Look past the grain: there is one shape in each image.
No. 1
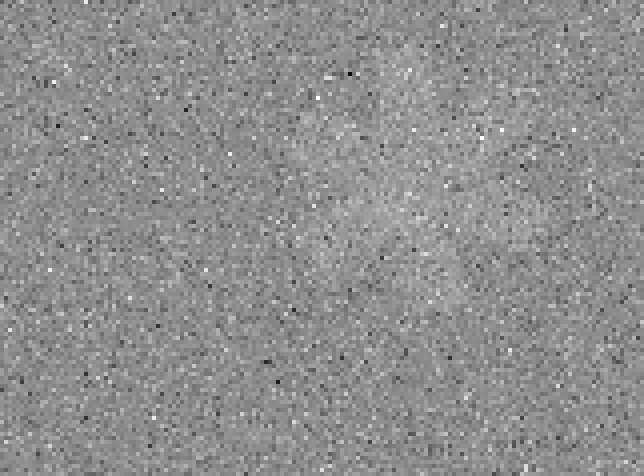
asterisk
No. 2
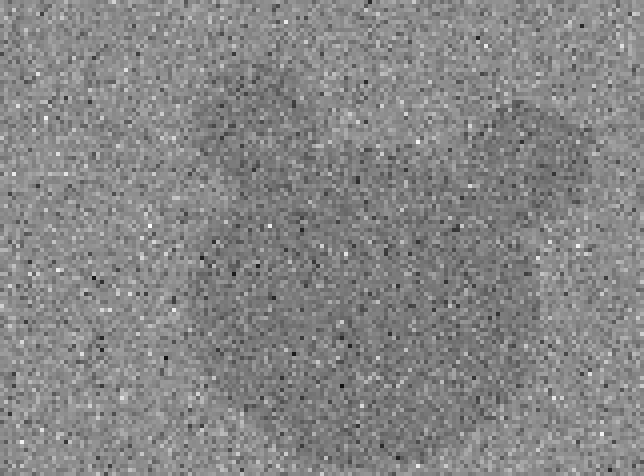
bear's head
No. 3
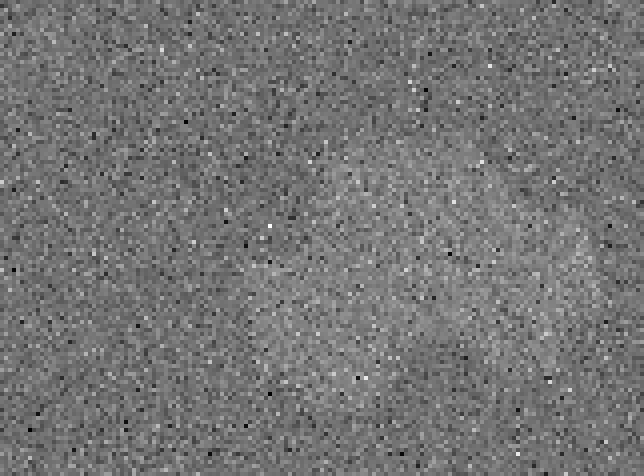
car
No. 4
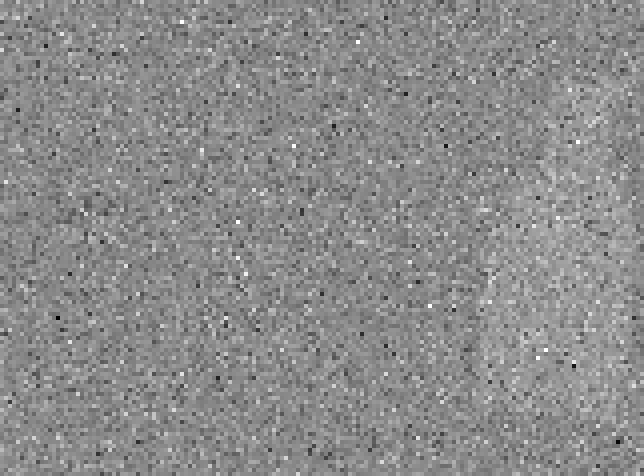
bottle
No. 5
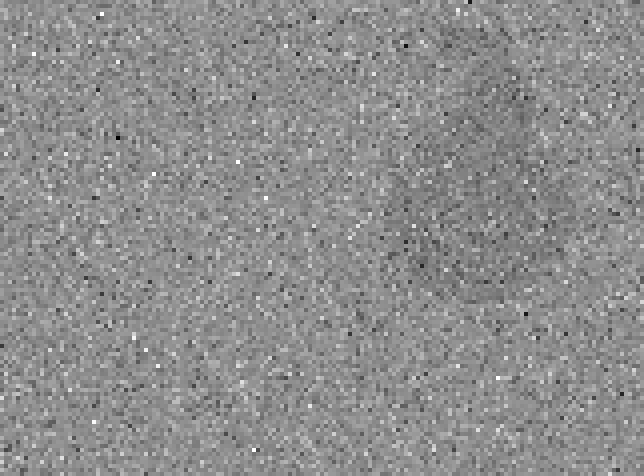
pear
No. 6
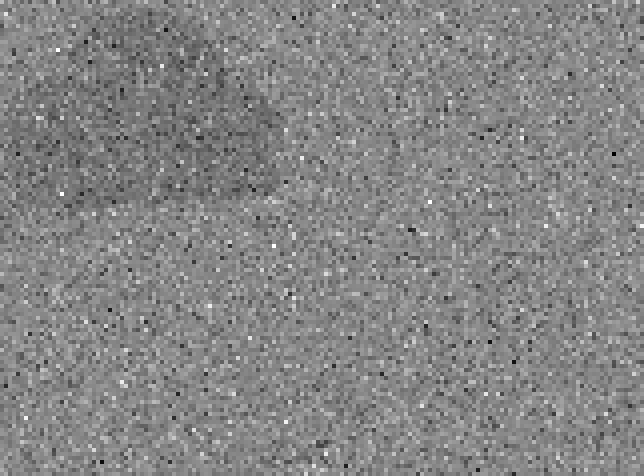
cloud
